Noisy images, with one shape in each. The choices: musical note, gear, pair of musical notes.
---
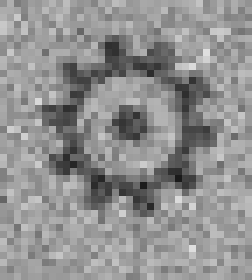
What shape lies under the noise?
gear
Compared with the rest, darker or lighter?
darker
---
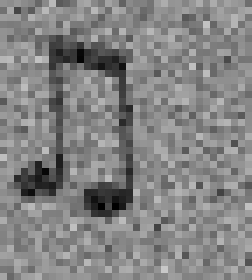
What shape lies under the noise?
pair of musical notes
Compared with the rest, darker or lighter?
darker
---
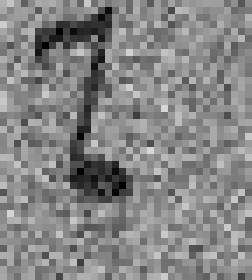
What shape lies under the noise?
musical note
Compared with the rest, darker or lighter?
darker
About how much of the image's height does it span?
two thirds
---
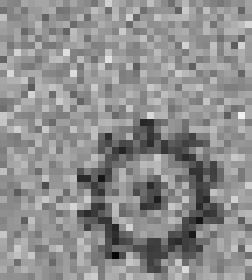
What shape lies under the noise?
gear
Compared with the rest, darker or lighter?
darker
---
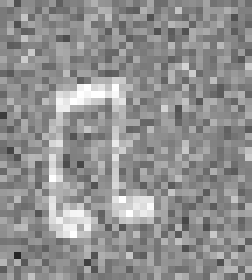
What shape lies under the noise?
pair of musical notes
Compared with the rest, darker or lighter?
lighter
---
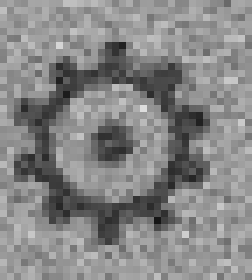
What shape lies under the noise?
gear
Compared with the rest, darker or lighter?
darker
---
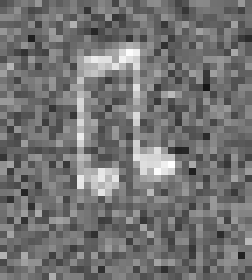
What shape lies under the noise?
pair of musical notes
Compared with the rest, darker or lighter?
lighter
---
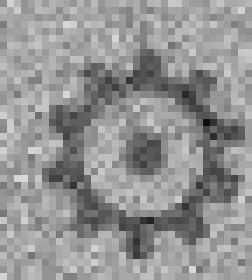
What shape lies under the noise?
gear
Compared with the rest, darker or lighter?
darker
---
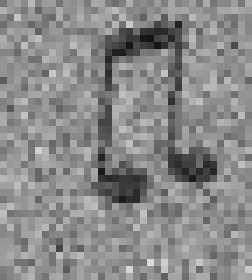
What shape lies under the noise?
pair of musical notes
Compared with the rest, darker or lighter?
darker
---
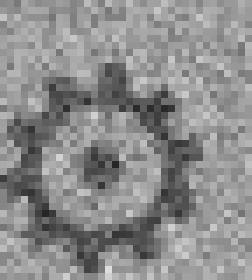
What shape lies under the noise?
gear
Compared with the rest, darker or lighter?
darker
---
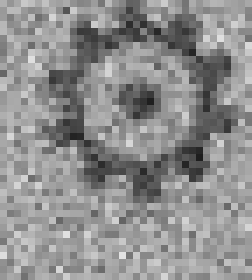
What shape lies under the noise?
gear
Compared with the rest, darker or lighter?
darker
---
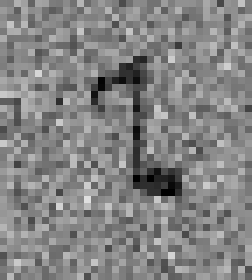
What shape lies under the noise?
musical note
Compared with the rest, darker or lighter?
darker
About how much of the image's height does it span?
half
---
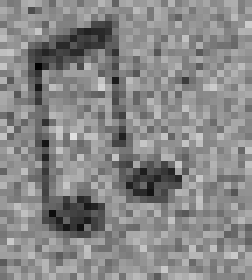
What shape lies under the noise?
pair of musical notes
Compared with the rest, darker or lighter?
darker
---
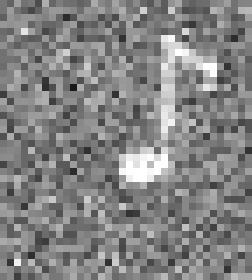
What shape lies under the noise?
musical note
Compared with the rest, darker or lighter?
lighter
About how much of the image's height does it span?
half
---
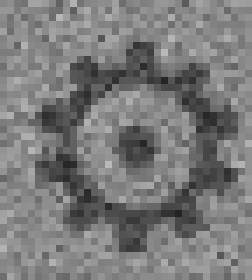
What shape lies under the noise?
gear
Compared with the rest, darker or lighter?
darker
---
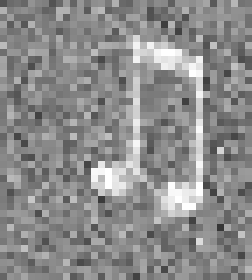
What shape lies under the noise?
pair of musical notes
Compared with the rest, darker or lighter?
lighter
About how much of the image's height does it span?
two thirds
